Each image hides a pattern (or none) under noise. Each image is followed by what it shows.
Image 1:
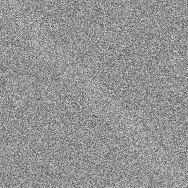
a diagonal band
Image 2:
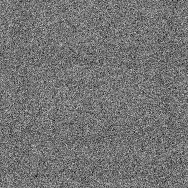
bands of rows crossing bands of columns
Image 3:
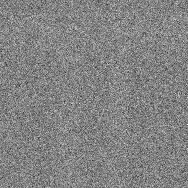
bands of rows crossing bands of columns
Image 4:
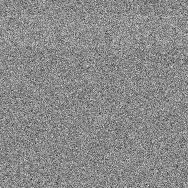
one band of rows
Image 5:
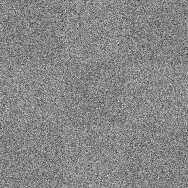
a checkerboard
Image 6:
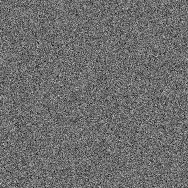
only noise
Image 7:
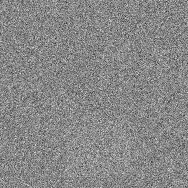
one block
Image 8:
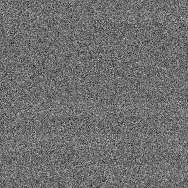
bands of rows
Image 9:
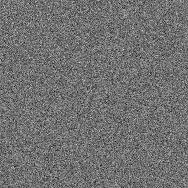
only noise
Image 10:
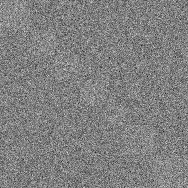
blocks along the diagonal
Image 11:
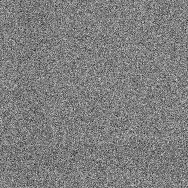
bands of rows crossing bands of columns
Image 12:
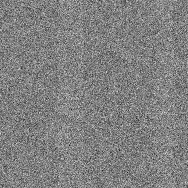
bands of columns
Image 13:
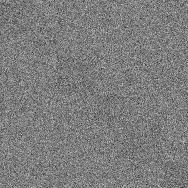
blocks along the diagonal
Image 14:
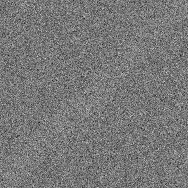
a diagonal band
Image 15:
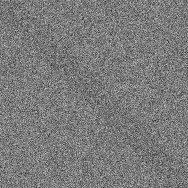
a diagonal band
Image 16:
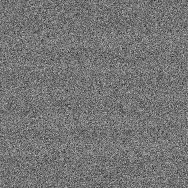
bands of rows
